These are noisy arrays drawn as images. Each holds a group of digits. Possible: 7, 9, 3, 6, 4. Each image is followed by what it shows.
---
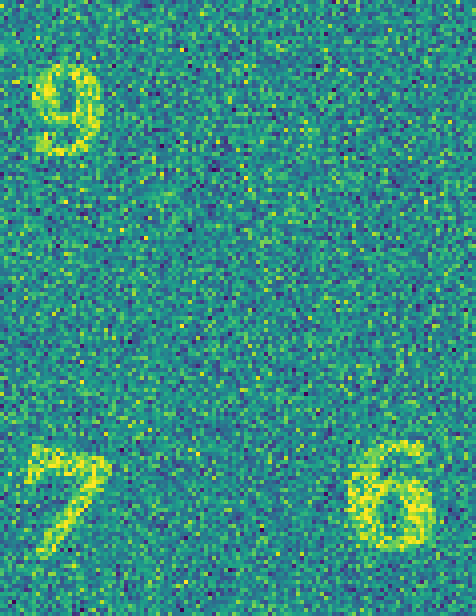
top left: 9; bottom left: 7; bottom right: 6
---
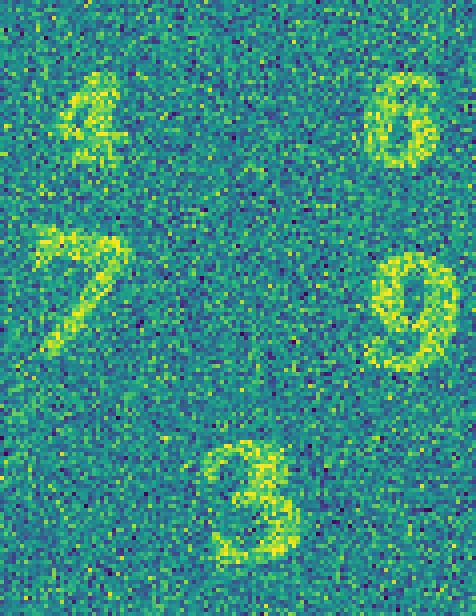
top left: 4; top right: 6; middle left: 7; middle right: 9; bottom middle: 3
